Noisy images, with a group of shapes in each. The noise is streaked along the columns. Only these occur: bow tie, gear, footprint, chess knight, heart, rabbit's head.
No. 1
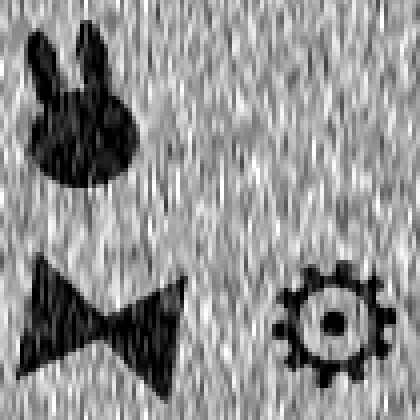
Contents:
top left: rabbit's head; bottom left: bow tie; bottom right: gear
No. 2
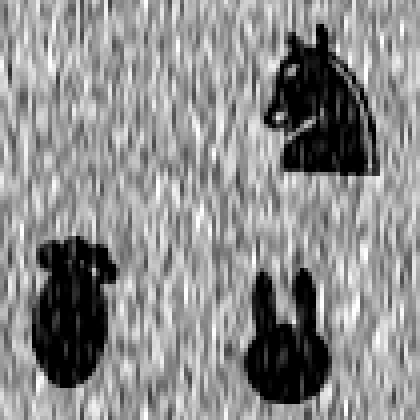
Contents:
top right: chess knight; bottom left: footprint; bottom right: rabbit's head
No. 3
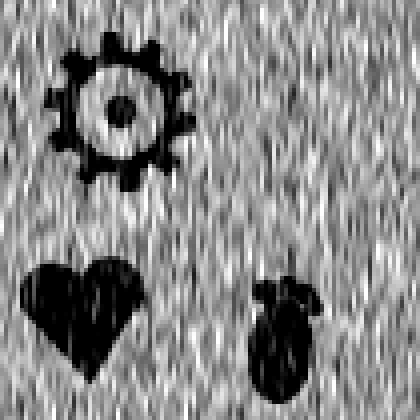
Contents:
top left: gear; bottom left: heart; bottom right: footprint
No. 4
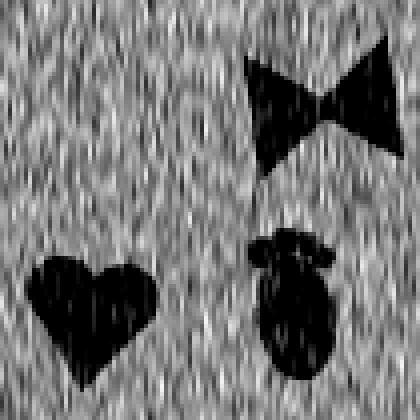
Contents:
top right: bow tie; bottom left: heart; bottom right: footprint
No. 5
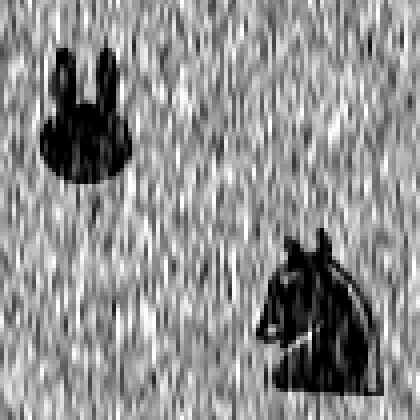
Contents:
top left: rabbit's head; bottom right: chess knight
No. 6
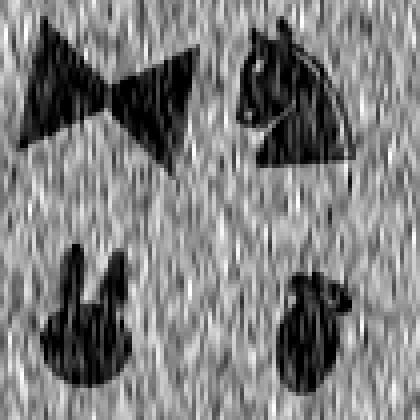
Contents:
top left: bow tie; top right: chess knight; bottom left: rabbit's head; bottom right: footprint
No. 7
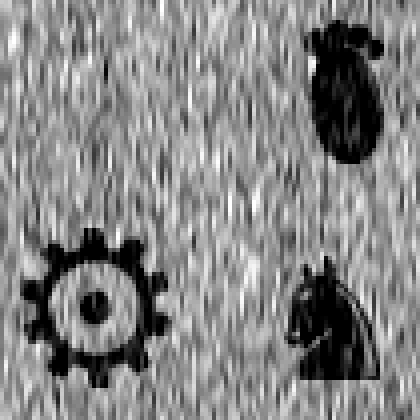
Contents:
top right: footprint; bottom left: gear; bottom right: chess knight
